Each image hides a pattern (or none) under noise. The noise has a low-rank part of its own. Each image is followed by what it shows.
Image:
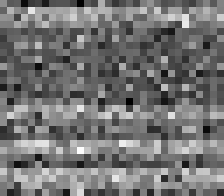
bands of rows
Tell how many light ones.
4
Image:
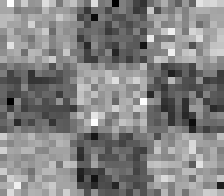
a checkerboard
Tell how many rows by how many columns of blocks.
3 by 3
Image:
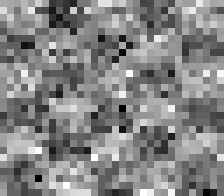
a checkerboard
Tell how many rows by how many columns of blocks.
6 by 5
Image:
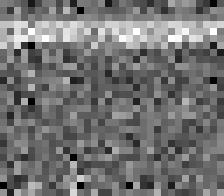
one band of rows
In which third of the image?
top
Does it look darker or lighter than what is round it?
lighter
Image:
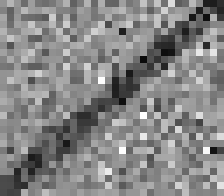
a diagonal band
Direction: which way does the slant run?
bottom left to top right
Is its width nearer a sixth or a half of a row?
a sixth
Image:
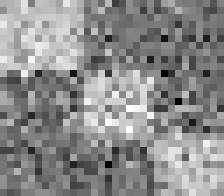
blocks along the diagonal
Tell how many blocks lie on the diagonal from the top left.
3
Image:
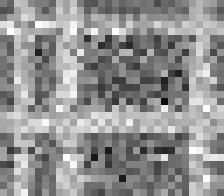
bands of rows crossing bands of columns
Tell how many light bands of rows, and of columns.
2 and 3
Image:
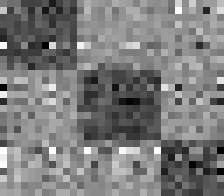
blocks along the diagonal
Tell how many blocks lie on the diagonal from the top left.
3
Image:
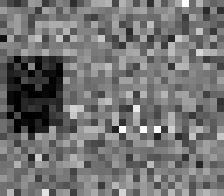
one block
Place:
middle left
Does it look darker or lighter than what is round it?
darker
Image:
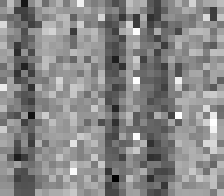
bands of columns
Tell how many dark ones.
3
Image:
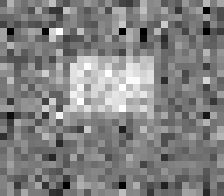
one block
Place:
centre
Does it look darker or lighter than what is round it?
lighter
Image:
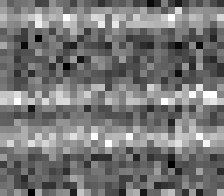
bands of rows
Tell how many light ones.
3
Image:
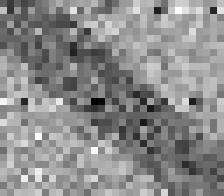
a diagonal band
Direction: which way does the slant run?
top left to bottom right
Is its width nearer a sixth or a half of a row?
a half
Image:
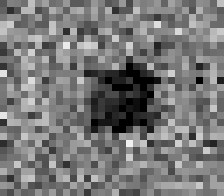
one block
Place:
centre
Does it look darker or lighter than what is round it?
darker
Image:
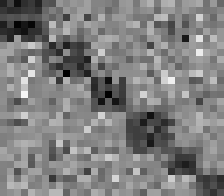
blocks along the diagonal
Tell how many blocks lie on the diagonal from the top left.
6
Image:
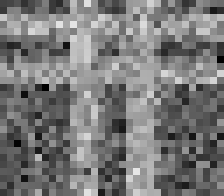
bands of rows crossing bands of columns
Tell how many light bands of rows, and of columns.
2 and 2
